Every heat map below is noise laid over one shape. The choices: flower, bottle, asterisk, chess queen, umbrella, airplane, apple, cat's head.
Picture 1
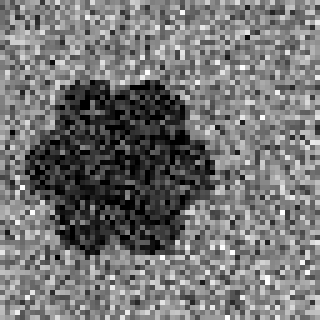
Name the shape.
flower
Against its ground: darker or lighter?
darker
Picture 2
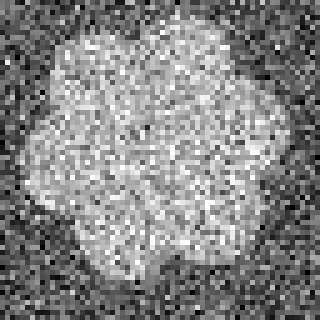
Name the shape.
flower
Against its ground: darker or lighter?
lighter
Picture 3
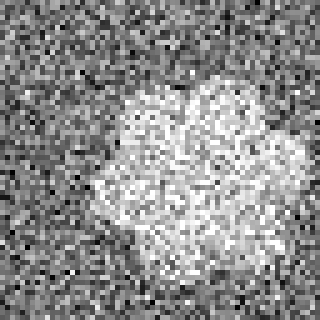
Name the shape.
flower
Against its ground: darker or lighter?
lighter
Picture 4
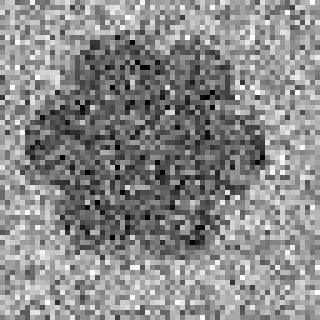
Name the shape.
flower
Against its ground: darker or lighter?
darker
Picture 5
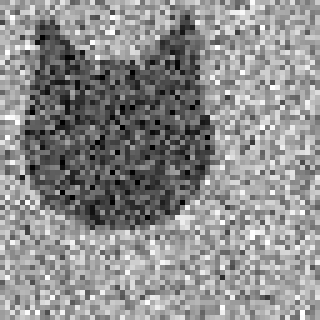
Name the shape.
cat's head
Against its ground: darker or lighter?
darker
